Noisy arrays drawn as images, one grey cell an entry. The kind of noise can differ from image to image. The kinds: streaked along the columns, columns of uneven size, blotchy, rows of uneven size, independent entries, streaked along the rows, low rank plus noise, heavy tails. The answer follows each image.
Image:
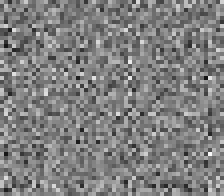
low rank plus noise
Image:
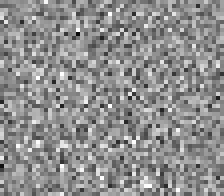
low rank plus noise
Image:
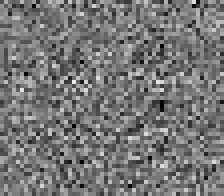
low rank plus noise
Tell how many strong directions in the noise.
five to eight
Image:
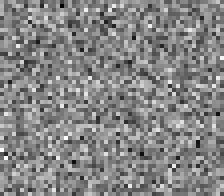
independent entries
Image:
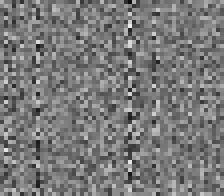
columns of uneven size
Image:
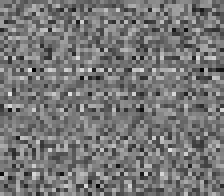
rows of uneven size
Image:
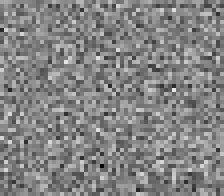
low rank plus noise
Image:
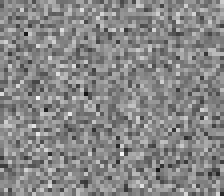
independent entries
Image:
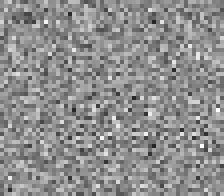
low rank plus noise
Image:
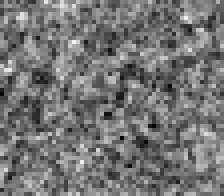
blotchy
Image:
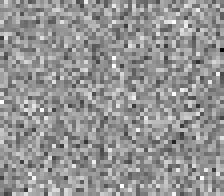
independent entries
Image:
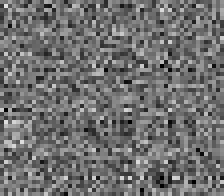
low rank plus noise
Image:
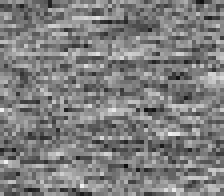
streaked along the rows
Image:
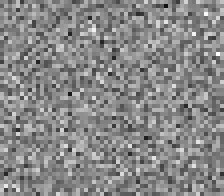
independent entries
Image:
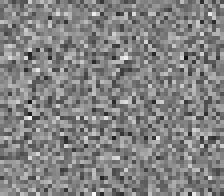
low rank plus noise
